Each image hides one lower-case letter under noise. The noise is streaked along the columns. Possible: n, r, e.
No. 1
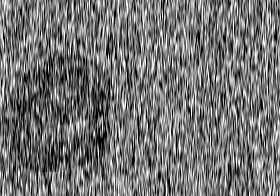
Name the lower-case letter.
e
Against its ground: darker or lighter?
darker
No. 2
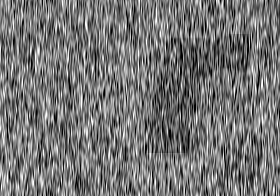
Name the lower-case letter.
r
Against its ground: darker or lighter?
darker
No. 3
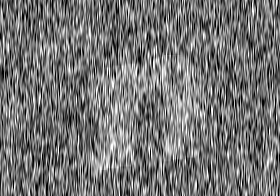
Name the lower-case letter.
n
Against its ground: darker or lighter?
lighter
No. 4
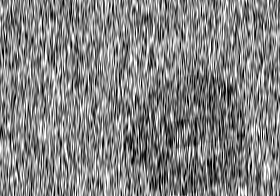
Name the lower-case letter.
e
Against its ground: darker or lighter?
darker
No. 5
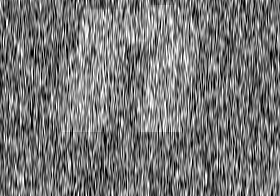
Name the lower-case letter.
n
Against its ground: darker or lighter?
lighter
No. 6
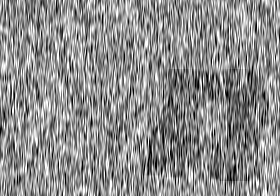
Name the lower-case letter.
n
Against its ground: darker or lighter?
darker
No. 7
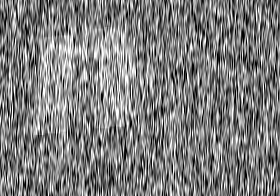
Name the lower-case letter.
n
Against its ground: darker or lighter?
lighter
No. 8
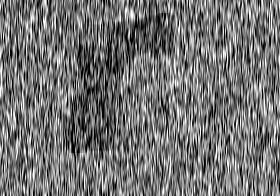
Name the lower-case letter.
r
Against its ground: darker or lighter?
darker
